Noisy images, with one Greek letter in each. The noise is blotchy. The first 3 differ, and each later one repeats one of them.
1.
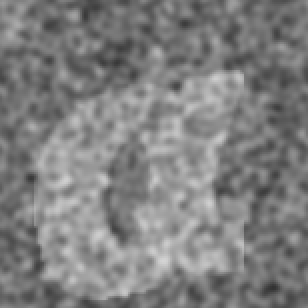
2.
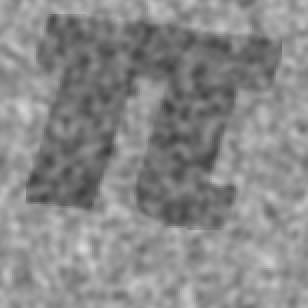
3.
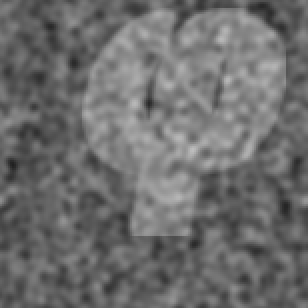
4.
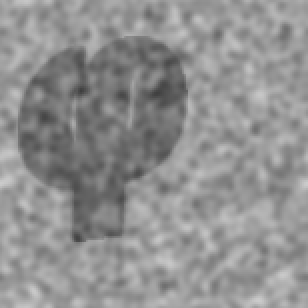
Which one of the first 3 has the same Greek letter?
3
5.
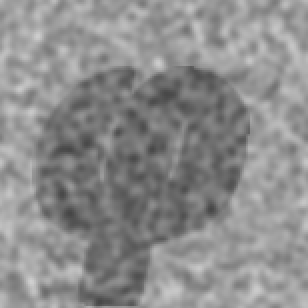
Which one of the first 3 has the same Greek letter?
3
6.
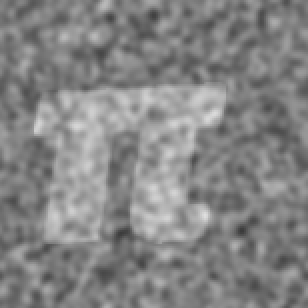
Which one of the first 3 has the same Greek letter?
2
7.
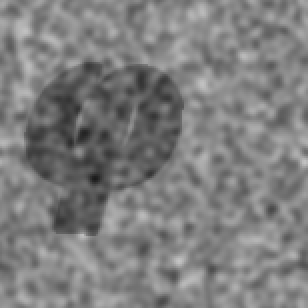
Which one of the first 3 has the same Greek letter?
3
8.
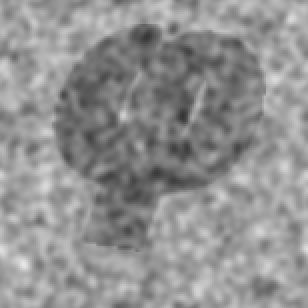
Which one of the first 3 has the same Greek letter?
3
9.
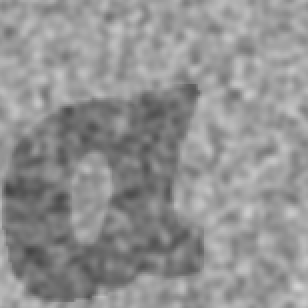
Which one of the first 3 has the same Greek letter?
1
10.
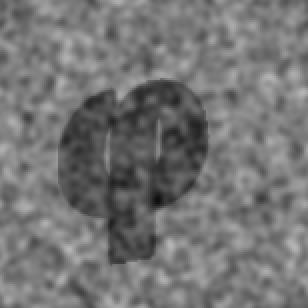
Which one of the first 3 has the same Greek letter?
3
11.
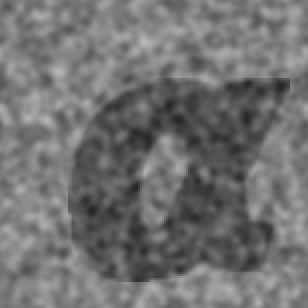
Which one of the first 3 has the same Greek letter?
1
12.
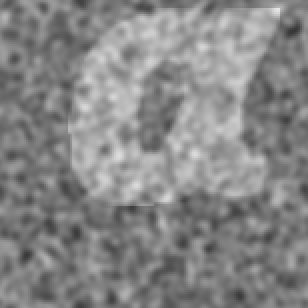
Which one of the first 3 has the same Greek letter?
1
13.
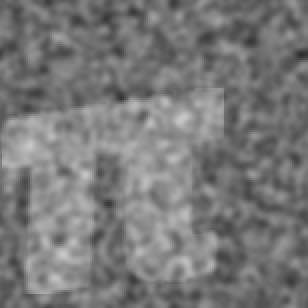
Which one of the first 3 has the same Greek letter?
2
